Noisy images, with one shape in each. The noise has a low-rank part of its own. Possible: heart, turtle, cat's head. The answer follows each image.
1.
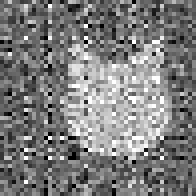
light cat's head
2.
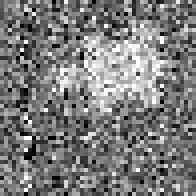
light turtle
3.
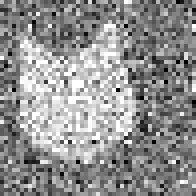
light cat's head
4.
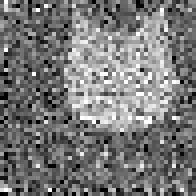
light cat's head
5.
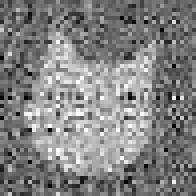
light cat's head
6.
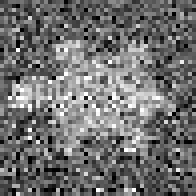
light turtle
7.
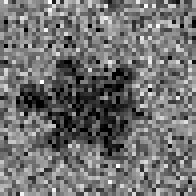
dark turtle
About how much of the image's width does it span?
two thirds
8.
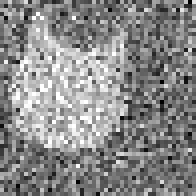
light cat's head
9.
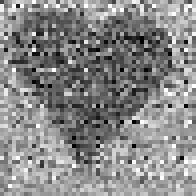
dark heart
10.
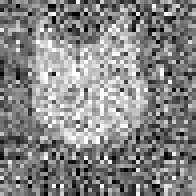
light cat's head
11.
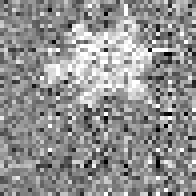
light turtle
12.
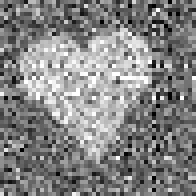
light heart
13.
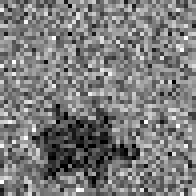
dark turtle
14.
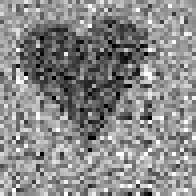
dark heart
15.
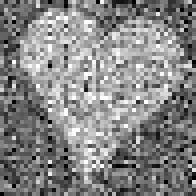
light heart
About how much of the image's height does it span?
nearly all
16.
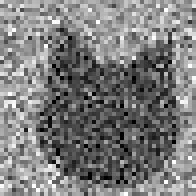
dark cat's head
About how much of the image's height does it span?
nearly all
